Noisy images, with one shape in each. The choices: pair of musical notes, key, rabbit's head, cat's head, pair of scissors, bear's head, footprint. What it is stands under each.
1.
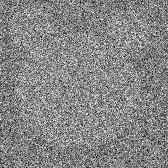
bear's head
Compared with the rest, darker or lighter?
lighter
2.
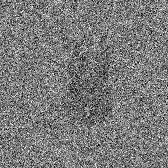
rabbit's head
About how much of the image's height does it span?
half
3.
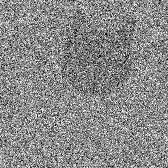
cat's head
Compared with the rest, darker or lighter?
darker
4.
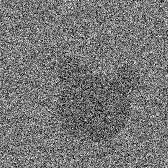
bear's head
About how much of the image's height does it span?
half
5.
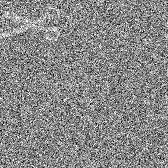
pair of scissors
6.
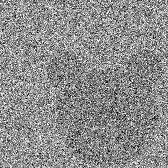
bear's head
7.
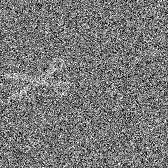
pair of scissors
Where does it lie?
middle left
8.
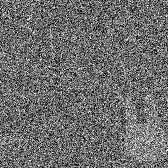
rabbit's head
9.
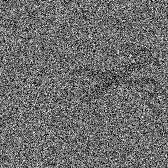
pair of scissors
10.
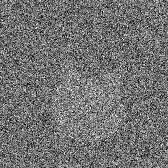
cat's head
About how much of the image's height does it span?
half
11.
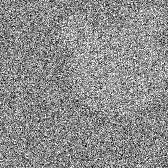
bear's head
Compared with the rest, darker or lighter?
lighter
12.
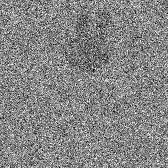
rabbit's head
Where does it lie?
top middle
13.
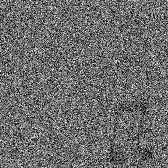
pair of musical notes
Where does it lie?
bottom right
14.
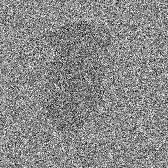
footprint
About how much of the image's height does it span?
two thirds
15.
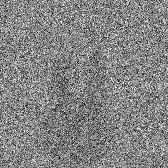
rabbit's head
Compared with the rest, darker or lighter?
darker
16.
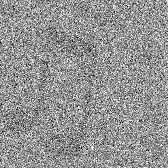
pair of musical notes
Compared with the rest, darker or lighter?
darker
